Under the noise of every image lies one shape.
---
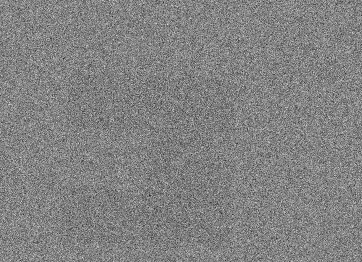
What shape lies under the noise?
square with a notch
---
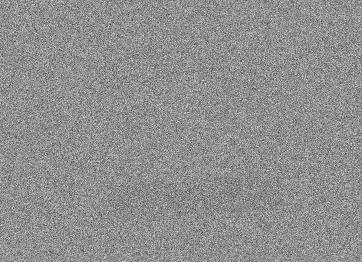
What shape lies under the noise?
bar
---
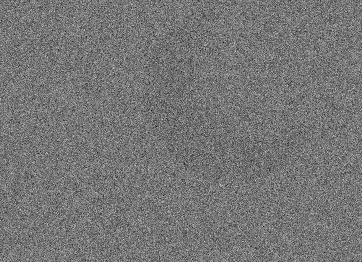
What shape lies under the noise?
crescent
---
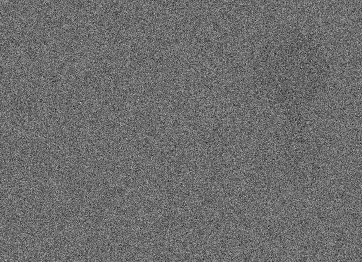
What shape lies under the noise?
lollipop
